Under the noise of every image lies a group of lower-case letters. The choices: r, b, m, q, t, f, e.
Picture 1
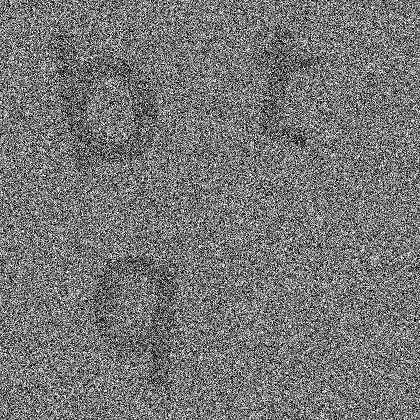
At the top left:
b
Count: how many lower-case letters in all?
3
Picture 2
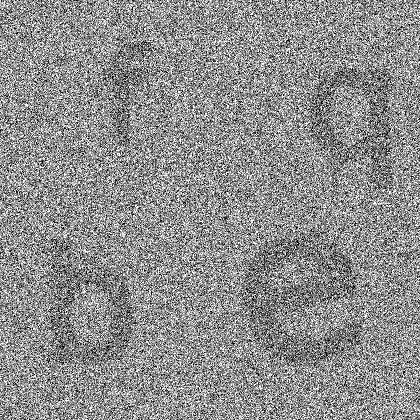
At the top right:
q
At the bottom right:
e
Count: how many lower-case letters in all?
4
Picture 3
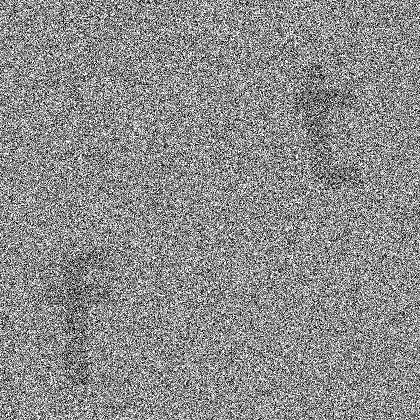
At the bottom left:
f
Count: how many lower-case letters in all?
2
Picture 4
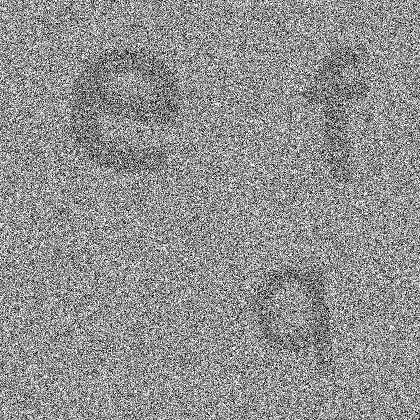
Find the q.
bottom right
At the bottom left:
nothing
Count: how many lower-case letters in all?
3
